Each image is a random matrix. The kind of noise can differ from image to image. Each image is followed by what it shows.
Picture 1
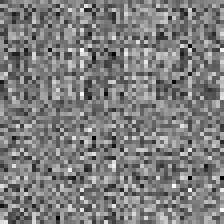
low rank plus noise
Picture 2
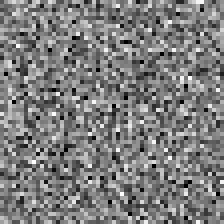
independent entries
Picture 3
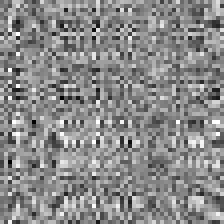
low rank plus noise
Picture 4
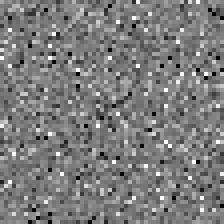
heavy tails
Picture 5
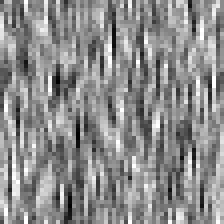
streaked along the columns
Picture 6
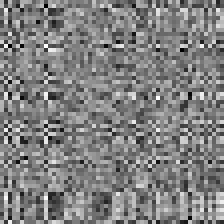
low rank plus noise
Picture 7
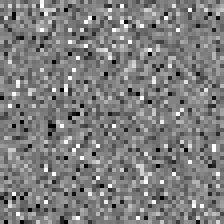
heavy tails
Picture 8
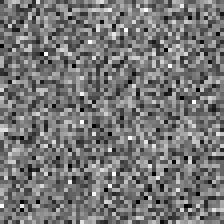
independent entries
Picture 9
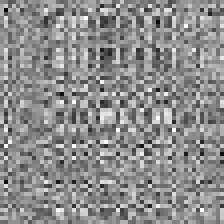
low rank plus noise
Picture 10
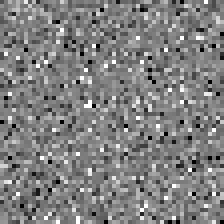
heavy tails
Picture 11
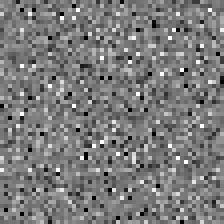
heavy tails
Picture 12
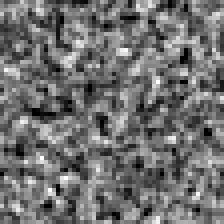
blotchy
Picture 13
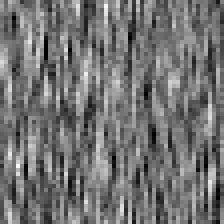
streaked along the columns
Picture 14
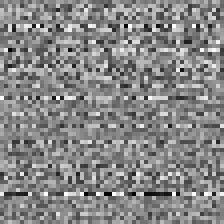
rows of uneven size
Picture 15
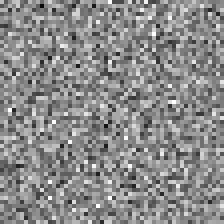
independent entries
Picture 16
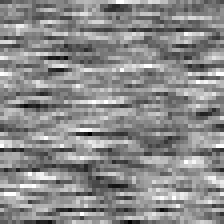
streaked along the rows
